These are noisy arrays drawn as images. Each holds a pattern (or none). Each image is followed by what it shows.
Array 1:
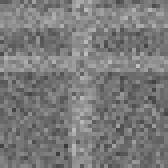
bands of rows crossing bands of columns
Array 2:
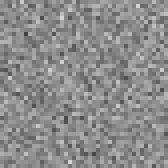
only noise
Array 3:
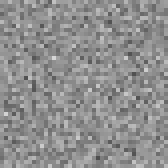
only noise
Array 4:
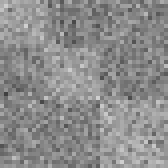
blocks along the diagonal
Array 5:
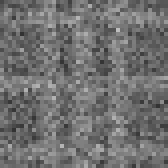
bands of rows crossing bands of columns
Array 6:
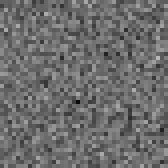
only noise
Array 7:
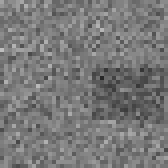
one block
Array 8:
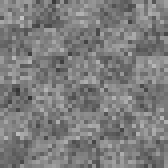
a checkerboard
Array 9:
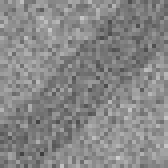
a diagonal band
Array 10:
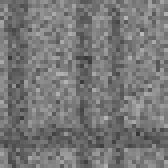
bands of rows crossing bands of columns
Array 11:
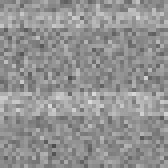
bands of rows
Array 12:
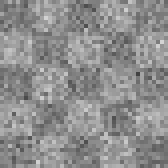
a checkerboard
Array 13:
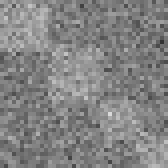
blocks along the diagonal
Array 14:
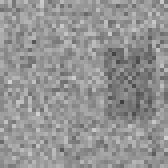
one block
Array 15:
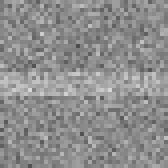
one band of rows
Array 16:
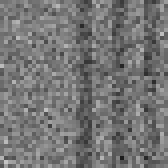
bands of columns
